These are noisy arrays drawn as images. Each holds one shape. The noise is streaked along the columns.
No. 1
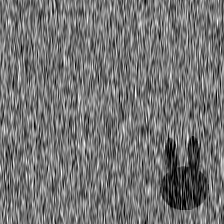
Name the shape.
rabbit's head
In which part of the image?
bottom right
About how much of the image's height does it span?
a third
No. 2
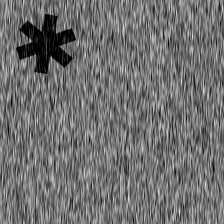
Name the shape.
asterisk
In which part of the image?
top left
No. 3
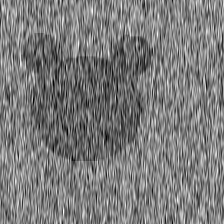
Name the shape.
bear's head
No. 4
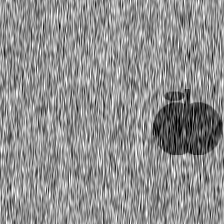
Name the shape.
apple
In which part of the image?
middle right
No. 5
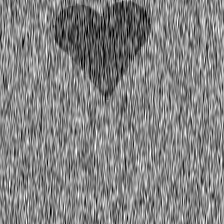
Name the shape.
heart
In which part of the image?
top middle
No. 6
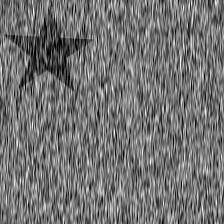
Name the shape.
star
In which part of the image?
top left
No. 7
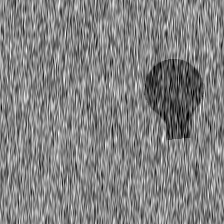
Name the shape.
light bulb
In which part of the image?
middle right
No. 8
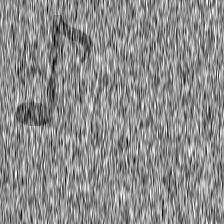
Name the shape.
musical note
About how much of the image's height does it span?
half
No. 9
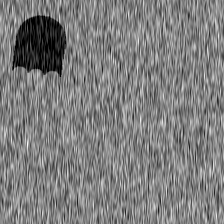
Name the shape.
ghost
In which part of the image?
top left
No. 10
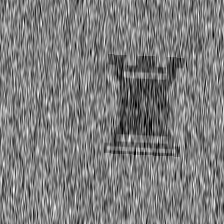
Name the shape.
chess rook
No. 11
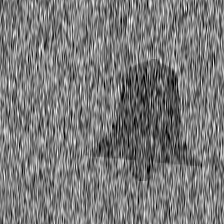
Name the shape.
bell
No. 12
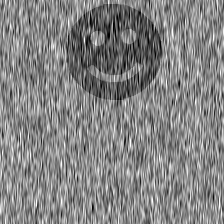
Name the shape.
smiling face
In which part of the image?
top middle
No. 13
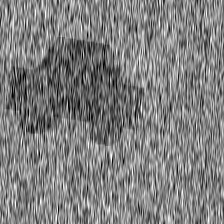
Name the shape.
car
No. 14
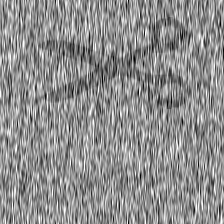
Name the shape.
pair of scissors
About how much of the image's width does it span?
two thirds
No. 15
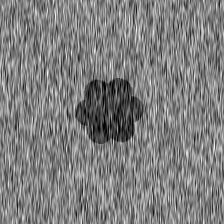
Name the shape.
flower
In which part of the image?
centre
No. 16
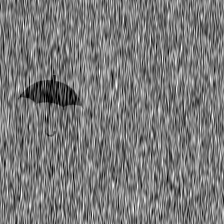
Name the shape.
umbrella
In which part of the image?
middle left
